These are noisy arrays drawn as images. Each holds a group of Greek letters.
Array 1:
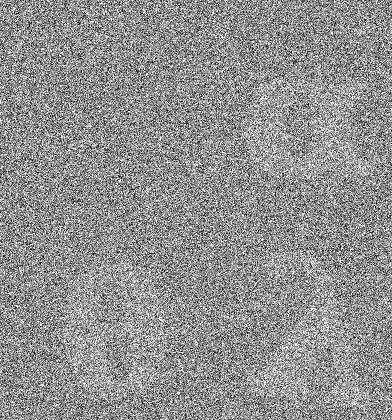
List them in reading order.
top right: light alpha; bottom left: light theta; bottom right: light lambda
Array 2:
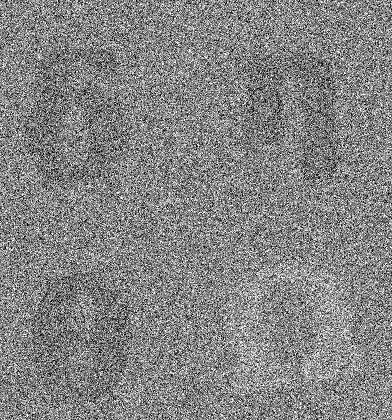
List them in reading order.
top left: dark delta; top right: dark eta; bottom left: dark theta; bottom right: light omega
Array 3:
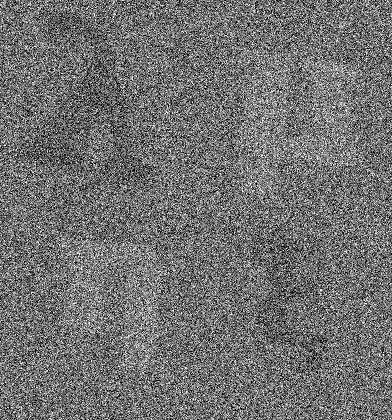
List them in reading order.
top left: dark lambda; top right: light mu; bottom left: light eta; bottom right: dark xi
